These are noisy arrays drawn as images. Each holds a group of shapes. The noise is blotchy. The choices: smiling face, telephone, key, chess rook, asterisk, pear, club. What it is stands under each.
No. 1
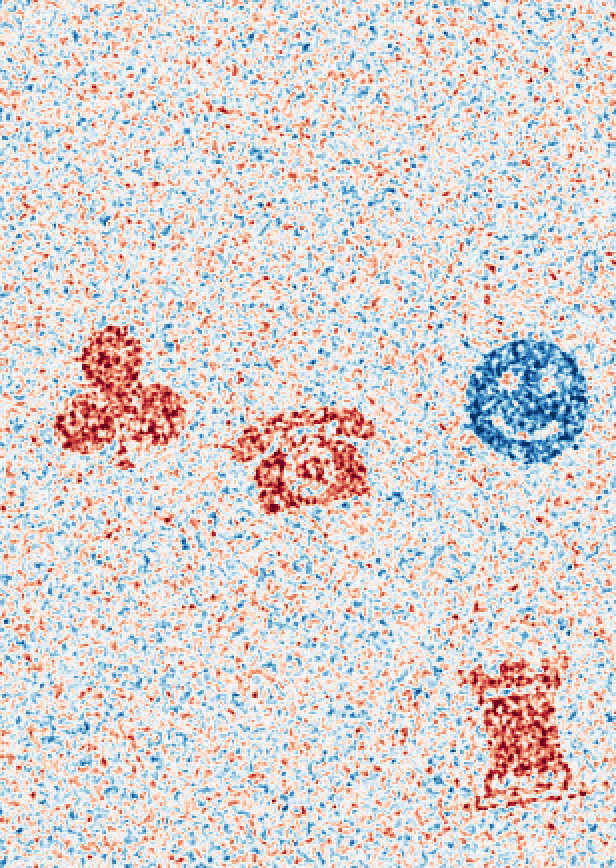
middle left: red club; centre: red telephone; middle right: blue smiling face; bottom right: red chess rook
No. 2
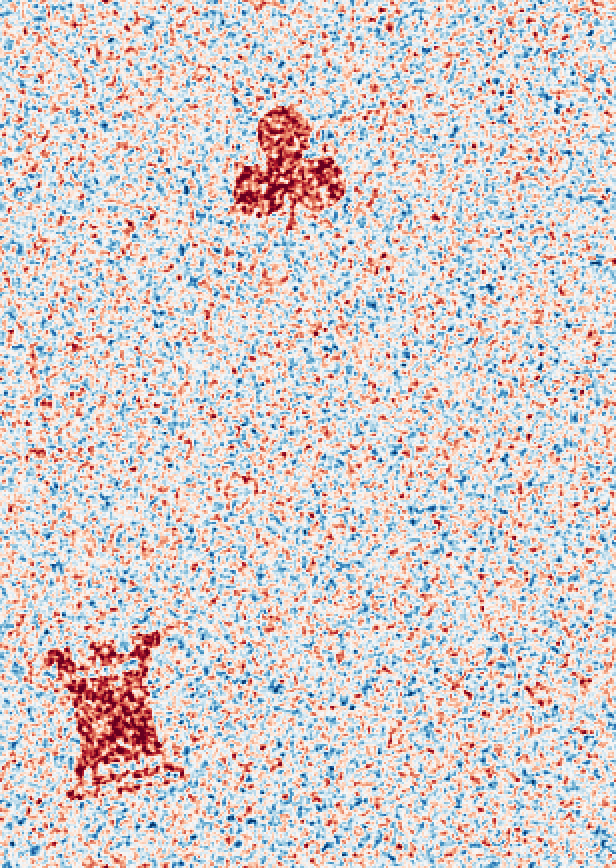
top middle: red club; bottom left: red chess rook
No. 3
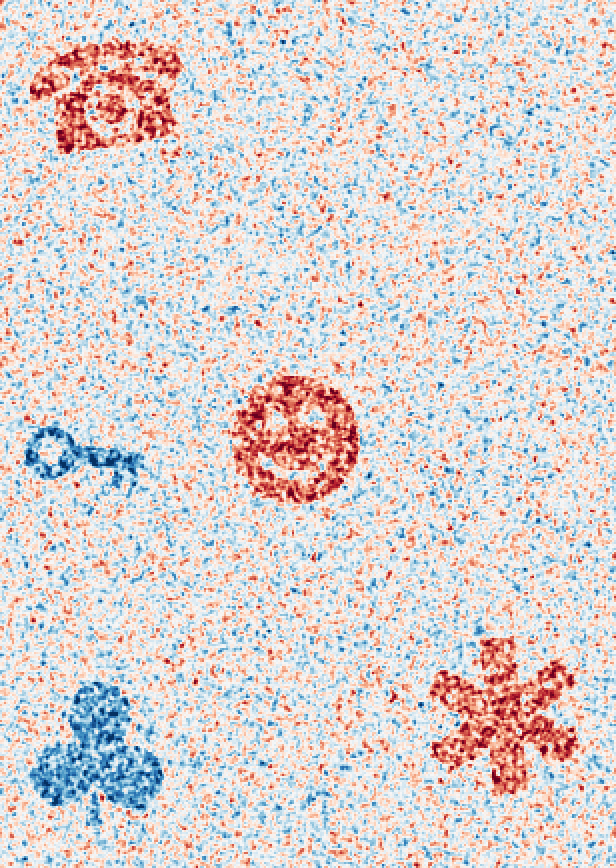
top left: red telephone; middle left: blue key; centre: red smiling face; bottom left: blue club; bottom right: red asterisk
